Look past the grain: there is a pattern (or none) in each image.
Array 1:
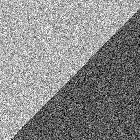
a sharp edge
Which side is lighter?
top left
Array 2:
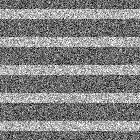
horizontal stripes
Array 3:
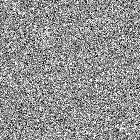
only noise
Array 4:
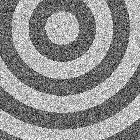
rings round one point
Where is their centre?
top middle
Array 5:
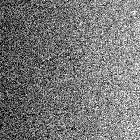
a smooth slope
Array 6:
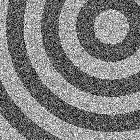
rings round one point
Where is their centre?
top right
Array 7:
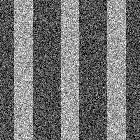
vertical stripes
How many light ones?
3
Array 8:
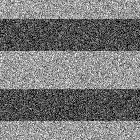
horizontal stripes
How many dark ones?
2
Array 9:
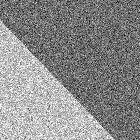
a sharp edge
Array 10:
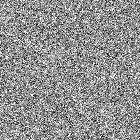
only noise
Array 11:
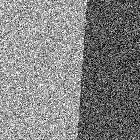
a sharp edge
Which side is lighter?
left
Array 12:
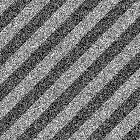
diagonal stripes
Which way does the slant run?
bottom left to top right
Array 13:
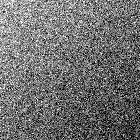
a smooth slope
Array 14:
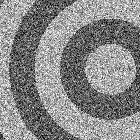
rings round one point
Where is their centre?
middle right
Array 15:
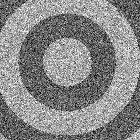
rings round one point
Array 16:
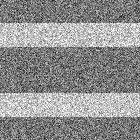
horizontal stripes
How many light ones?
2
